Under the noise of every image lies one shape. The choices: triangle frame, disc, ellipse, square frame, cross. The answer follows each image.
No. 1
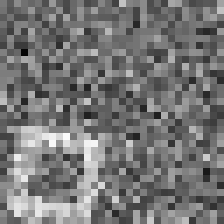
light square frame, bottom left
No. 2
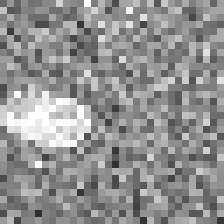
light ellipse, middle left
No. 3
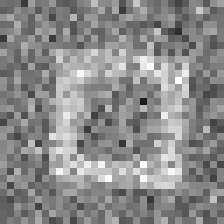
light square frame
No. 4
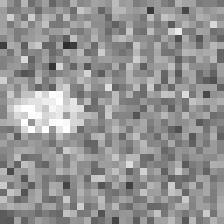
light ellipse, middle left
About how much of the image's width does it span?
a third
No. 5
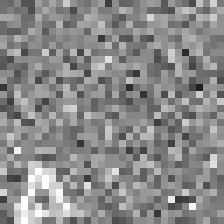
light triangle frame, bottom left
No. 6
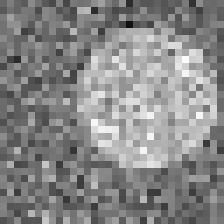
light disc
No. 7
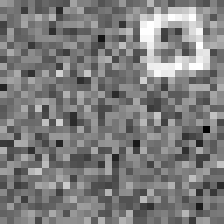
light square frame, top right
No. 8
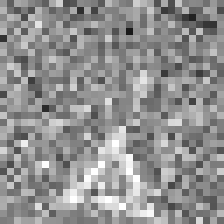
light triangle frame, bottom middle
